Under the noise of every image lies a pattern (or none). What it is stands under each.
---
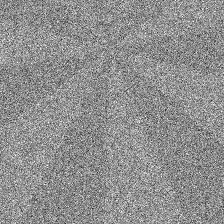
spokes from one point
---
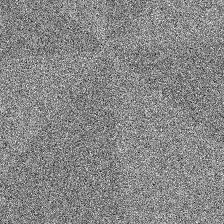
spokes from one point
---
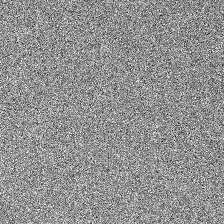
a smooth slope
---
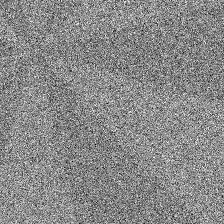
spokes from one point
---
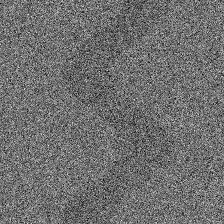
a wavy band
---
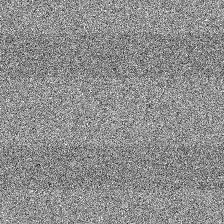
horizontal stripes
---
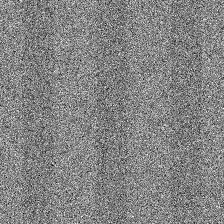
vertical stripes
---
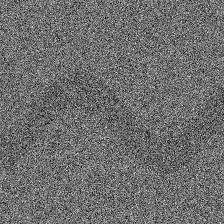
a wavy band
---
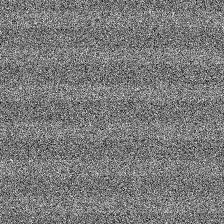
horizontal stripes
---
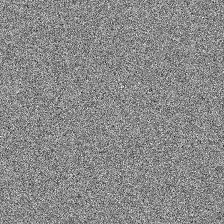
only noise
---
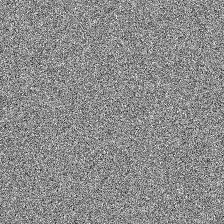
only noise
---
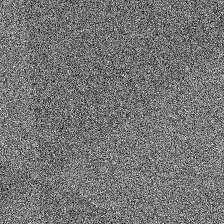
spokes from one point
